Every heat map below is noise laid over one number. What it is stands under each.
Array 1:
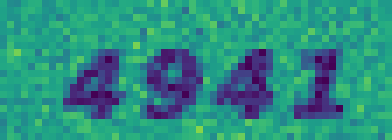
4941
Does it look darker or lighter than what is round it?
darker
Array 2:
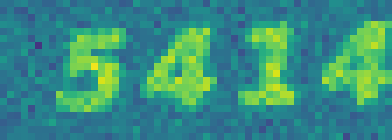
5414
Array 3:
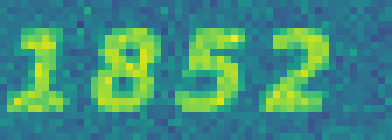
1852
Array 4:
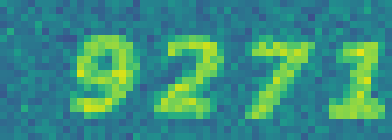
9271
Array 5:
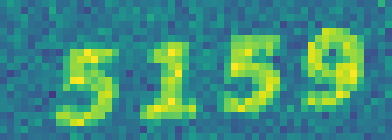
5159
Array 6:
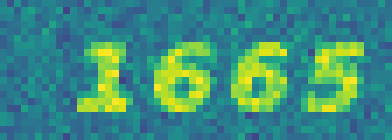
1665
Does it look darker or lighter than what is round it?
lighter
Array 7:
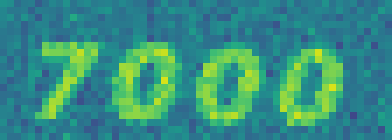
7000
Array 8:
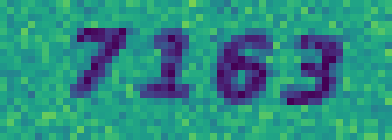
7163
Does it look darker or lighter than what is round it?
darker
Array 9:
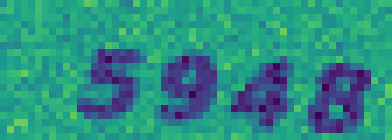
5948
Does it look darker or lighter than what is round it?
darker
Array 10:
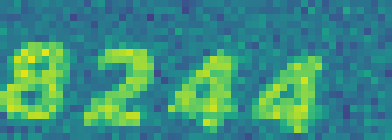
8244
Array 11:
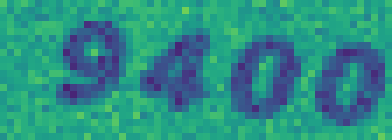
9400
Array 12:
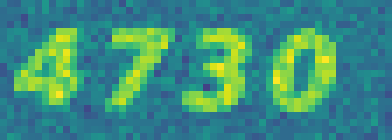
4730
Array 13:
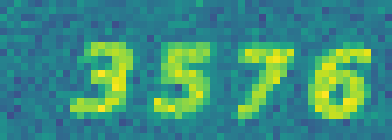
3576
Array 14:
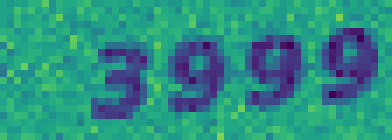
3999
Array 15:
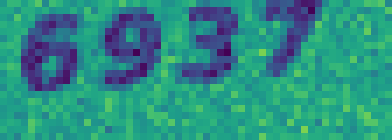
6937
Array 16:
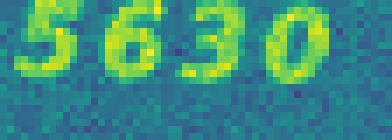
5630
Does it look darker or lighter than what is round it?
lighter
